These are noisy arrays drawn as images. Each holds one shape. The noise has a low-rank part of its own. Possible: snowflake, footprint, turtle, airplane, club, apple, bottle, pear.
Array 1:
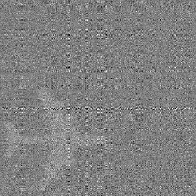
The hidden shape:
airplane
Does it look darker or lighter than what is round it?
lighter
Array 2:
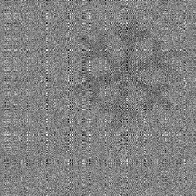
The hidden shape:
snowflake
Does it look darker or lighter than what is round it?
darker
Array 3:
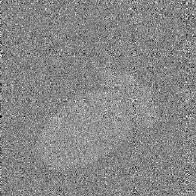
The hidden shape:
footprint
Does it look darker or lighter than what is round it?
lighter
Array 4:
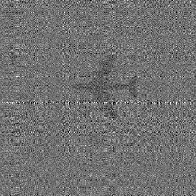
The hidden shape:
airplane
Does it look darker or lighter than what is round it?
darker
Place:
centre
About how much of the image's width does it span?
a third
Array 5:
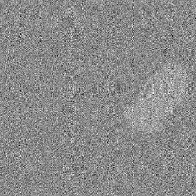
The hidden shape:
footprint
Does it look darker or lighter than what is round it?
lighter
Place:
middle right
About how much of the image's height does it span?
a third
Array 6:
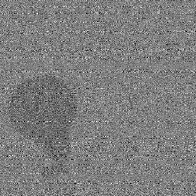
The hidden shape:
pear
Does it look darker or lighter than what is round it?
darker
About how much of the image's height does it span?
half
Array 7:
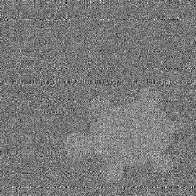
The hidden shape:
turtle
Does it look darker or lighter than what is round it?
lighter
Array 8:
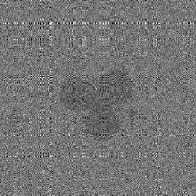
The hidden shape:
club
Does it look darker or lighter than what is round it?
darker
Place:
centre
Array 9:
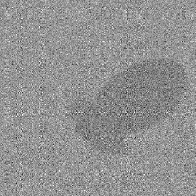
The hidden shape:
footprint
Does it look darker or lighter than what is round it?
darker
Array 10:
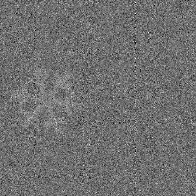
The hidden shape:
snowflake
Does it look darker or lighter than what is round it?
lighter
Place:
middle left
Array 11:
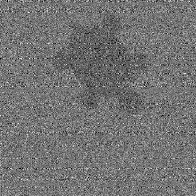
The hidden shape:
turtle
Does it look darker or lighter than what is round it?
darker
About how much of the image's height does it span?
half
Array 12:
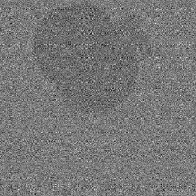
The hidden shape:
apple
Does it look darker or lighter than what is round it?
darker
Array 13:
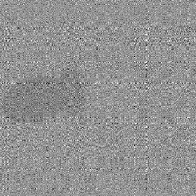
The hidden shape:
footprint
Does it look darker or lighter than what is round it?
darker
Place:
middle left
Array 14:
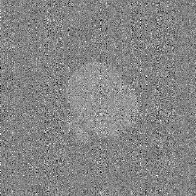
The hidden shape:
apple
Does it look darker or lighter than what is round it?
lighter
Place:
centre
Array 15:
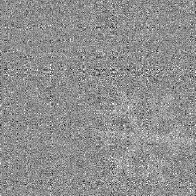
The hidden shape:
snowflake
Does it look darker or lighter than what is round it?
lighter
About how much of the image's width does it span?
half
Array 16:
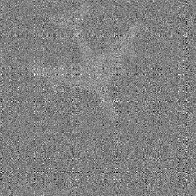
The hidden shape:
airplane
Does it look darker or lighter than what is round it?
lighter
